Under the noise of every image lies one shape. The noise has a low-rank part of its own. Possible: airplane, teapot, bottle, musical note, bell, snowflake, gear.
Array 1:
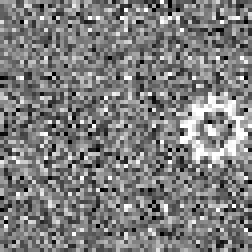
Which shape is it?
gear
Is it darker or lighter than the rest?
lighter
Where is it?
middle right
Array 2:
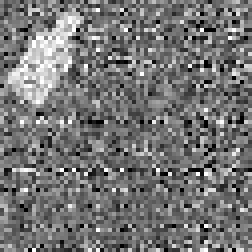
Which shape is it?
bottle
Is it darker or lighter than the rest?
lighter
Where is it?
top left
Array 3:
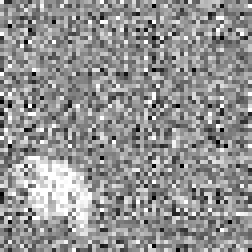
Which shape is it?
teapot
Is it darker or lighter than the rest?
lighter
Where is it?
bottom left
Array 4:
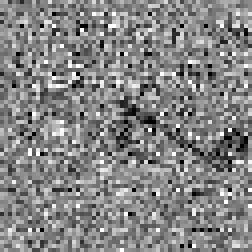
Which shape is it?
musical note
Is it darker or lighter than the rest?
darker
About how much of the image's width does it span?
half
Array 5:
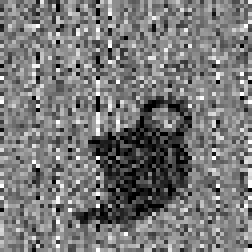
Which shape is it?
teapot
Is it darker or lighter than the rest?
darker
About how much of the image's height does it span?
half
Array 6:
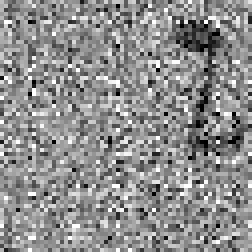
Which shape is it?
musical note
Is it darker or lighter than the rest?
darker
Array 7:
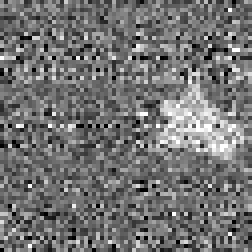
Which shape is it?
bell
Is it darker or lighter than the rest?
lighter
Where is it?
middle right
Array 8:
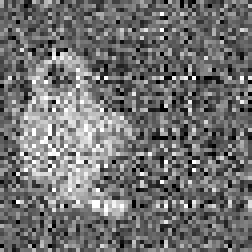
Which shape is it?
teapot
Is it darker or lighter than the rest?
lighter
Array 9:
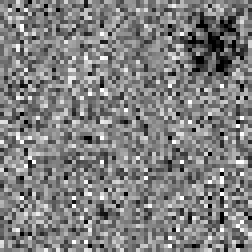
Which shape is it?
snowflake
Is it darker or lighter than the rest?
darker
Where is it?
top right
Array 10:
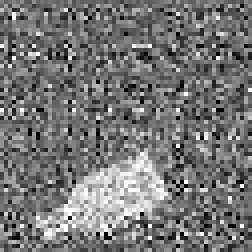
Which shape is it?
bottle
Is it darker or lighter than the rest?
lighter
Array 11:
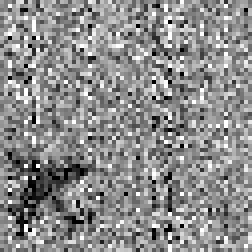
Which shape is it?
airplane
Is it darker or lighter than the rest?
darker
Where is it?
bottom left
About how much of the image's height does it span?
a third
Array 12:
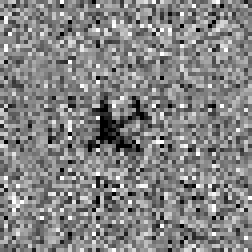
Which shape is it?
airplane
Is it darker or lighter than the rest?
darker
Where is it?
centre
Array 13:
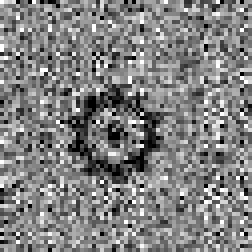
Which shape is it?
gear
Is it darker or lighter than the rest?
darker
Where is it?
centre
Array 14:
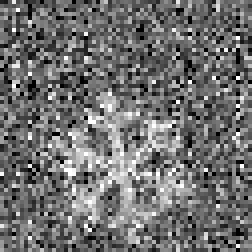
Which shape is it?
snowflake
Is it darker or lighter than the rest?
lighter
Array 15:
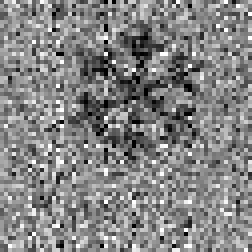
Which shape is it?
snowflake
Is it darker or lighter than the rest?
darker
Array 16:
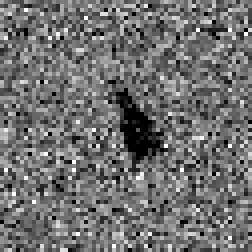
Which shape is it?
bottle
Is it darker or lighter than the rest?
darker
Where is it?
centre
